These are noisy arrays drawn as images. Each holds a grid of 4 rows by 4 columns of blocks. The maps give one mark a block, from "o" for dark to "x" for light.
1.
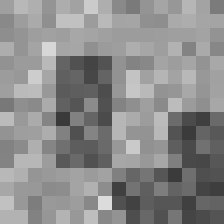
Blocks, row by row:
x x x x
x o x x
x o x o
x x o o
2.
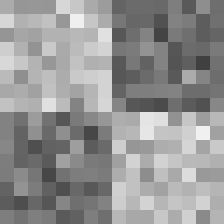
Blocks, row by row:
x x o o
x x o o
o o x x
o o x x
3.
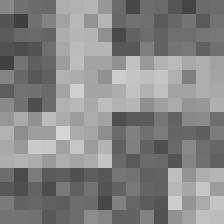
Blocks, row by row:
o x o o
o x x x
x x o o
o o o x
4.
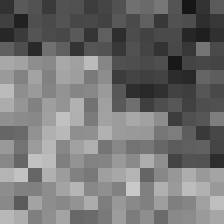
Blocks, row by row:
o o o o
x x o o
x x x o
x x x x
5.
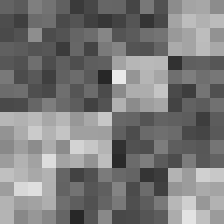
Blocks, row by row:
o o o x
o o x o
x x o o
x o o x
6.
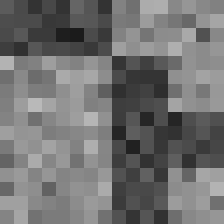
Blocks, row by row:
o o x x
x x o x
x x o o
x x o x
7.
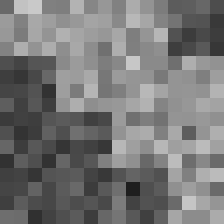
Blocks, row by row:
x x x o
o x x x
o o x x
o o o x
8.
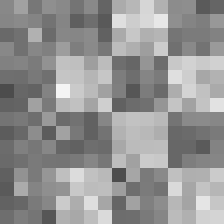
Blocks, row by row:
o o x o
o x o x
o o x o
o x o x
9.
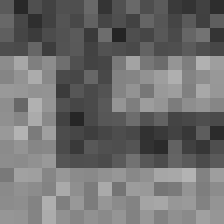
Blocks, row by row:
o o o o
x o x x
x o o o
x x x x
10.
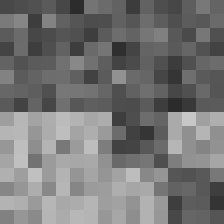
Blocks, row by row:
o o o o
o o o o
x x o x
x x x o
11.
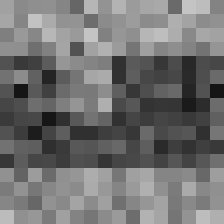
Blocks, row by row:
x x x x
o x o o
o o o o
x x x x
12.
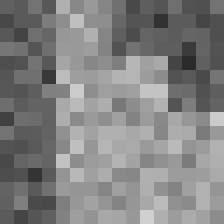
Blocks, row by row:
o x o o
o x x o
o x x x
o x x x
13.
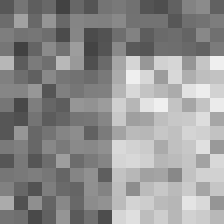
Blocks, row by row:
o o o o
o o x x
o o x x
o o x x
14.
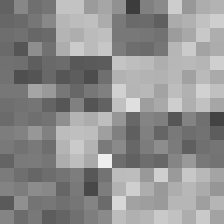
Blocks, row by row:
o x o x
o o x x
o x o o
o o x x
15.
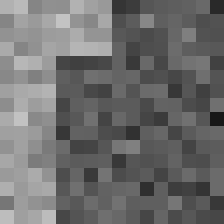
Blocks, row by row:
x x o o
x o o o
x o o o
x o o o
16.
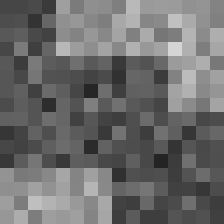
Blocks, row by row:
o x x x
o o o x
o o o o
x x o o
